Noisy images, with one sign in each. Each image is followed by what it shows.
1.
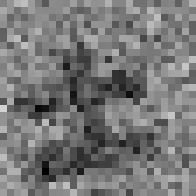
dark plus-minus sign
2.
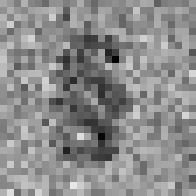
dark section sign
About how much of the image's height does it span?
two thirds
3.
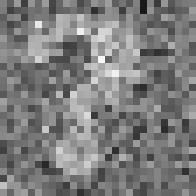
light question mark
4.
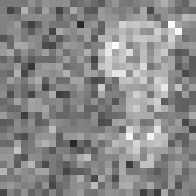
light pilcrow
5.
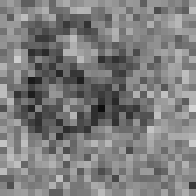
dark ampersand
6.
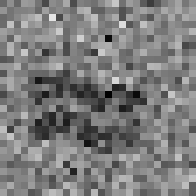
dark approximately sign
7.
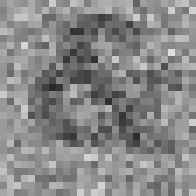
dark ampersand
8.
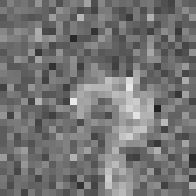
light question mark
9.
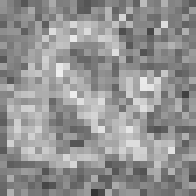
light ampersand
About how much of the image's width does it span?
nearly all
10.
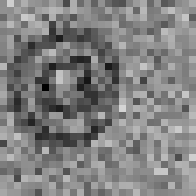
dark at sign
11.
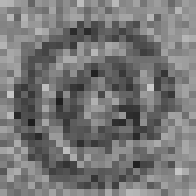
dark at sign
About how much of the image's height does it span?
nearly all
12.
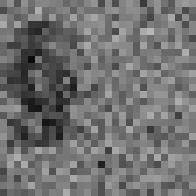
dark section sign
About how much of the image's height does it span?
two thirds
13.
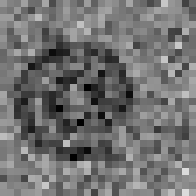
dark at sign
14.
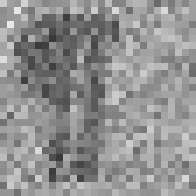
dark pilcrow
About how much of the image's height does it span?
nearly all
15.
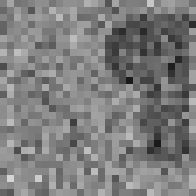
dark pilcrow
